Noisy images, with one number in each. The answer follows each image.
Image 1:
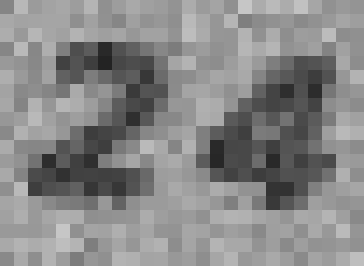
24
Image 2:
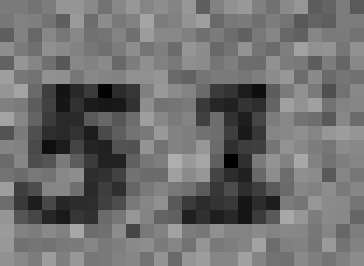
51
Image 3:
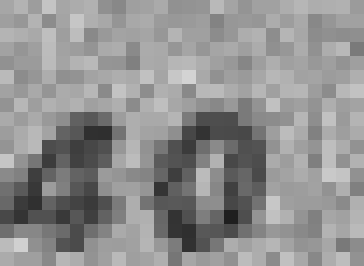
40
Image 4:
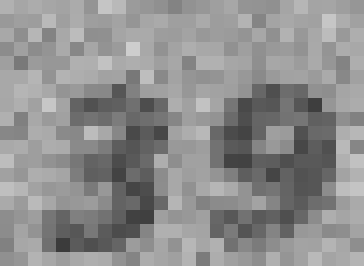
39
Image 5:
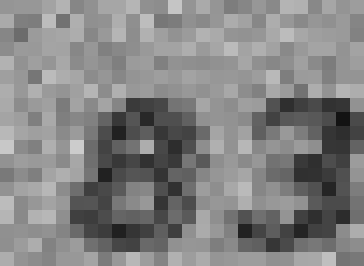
83
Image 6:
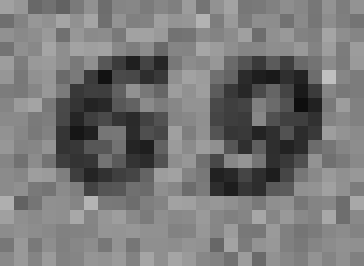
69
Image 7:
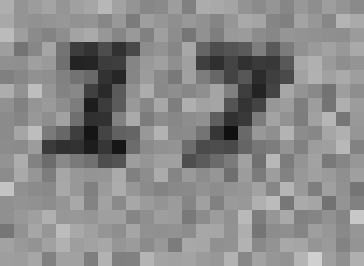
17
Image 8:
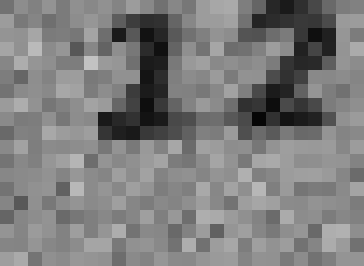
12
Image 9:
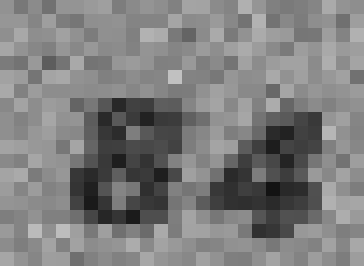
84
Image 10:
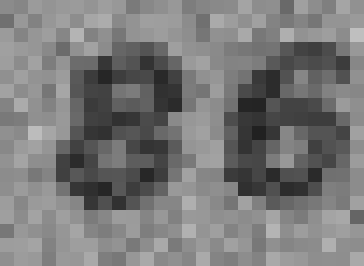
86
